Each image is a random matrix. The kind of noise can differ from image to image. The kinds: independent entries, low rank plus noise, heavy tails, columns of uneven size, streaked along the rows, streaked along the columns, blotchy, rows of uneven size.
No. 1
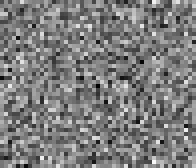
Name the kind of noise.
low rank plus noise
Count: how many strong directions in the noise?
five to eight
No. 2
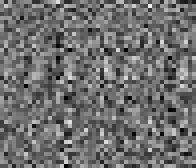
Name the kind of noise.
low rank plus noise
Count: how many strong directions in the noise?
one
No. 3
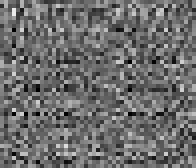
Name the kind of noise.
low rank plus noise
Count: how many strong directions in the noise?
two
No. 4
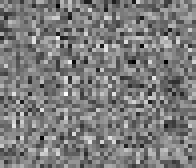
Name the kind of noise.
low rank plus noise
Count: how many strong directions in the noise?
five to eight
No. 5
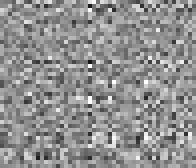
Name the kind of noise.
low rank plus noise
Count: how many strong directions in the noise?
two
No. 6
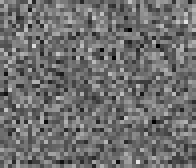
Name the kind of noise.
low rank plus noise
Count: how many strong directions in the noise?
five to eight
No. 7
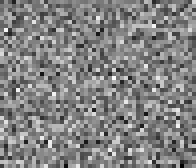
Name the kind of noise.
independent entries
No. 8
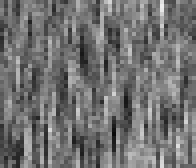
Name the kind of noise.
streaked along the columns
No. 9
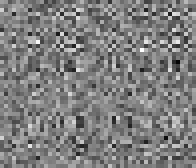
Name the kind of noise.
low rank plus noise
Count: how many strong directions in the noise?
one
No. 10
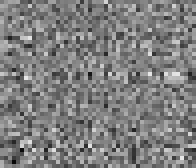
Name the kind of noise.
low rank plus noise
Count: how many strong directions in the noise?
three or four
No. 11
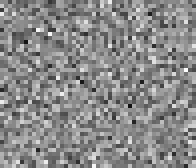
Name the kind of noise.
low rank plus noise
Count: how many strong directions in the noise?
five to eight
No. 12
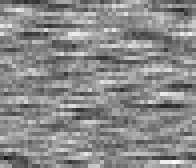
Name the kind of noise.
streaked along the rows
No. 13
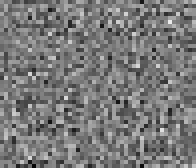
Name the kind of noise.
low rank plus noise
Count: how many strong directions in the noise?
five to eight
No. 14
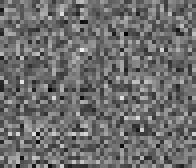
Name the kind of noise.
low rank plus noise
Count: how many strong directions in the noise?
three or four
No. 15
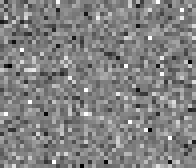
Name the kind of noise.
heavy tails
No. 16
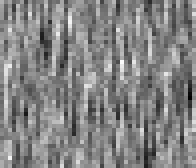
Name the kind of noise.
streaked along the columns
